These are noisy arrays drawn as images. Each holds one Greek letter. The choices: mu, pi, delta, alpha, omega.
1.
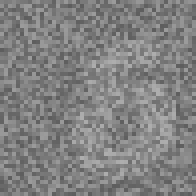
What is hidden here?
light delta
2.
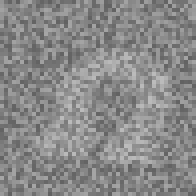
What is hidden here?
light omega
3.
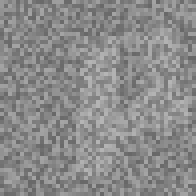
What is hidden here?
light mu
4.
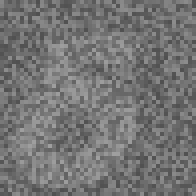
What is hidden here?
light delta
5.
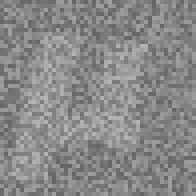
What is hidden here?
light mu
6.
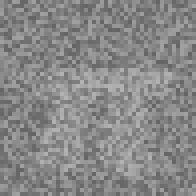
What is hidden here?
light pi
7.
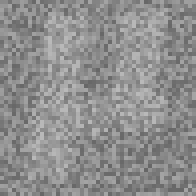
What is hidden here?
light mu
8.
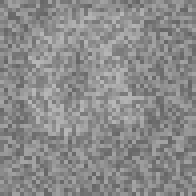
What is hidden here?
light alpha
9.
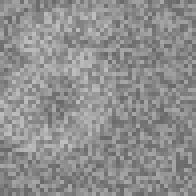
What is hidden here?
light delta
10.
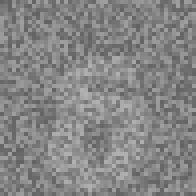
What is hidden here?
light delta
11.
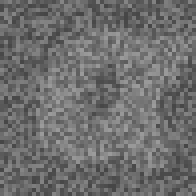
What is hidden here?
light alpha
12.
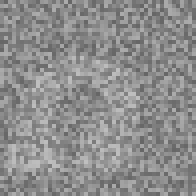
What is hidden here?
light omega
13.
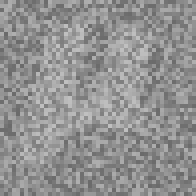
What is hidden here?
light mu
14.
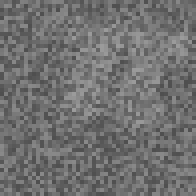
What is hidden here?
light pi
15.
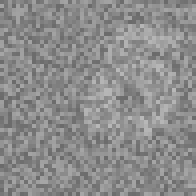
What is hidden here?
light delta
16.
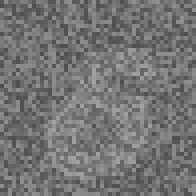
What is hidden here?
light delta
